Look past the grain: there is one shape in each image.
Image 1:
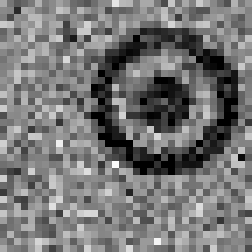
bullseye
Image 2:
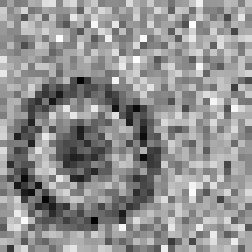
bullseye
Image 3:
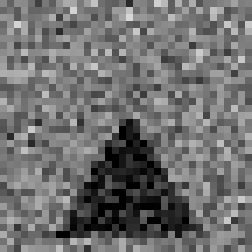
triangle
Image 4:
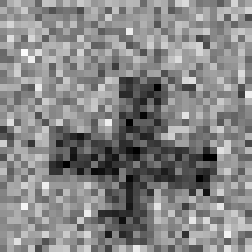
cross
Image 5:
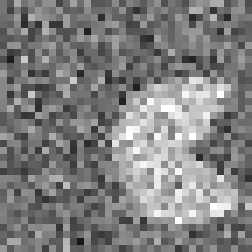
disc with a wedge cut out
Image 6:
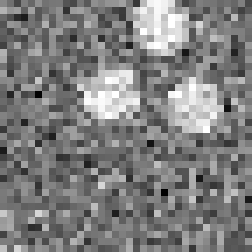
three dots
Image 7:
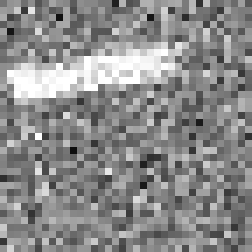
bar
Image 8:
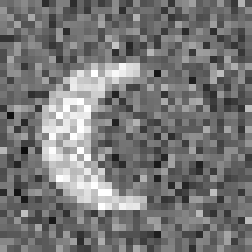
crescent
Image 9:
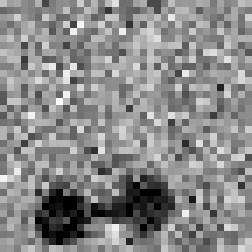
dumbbell
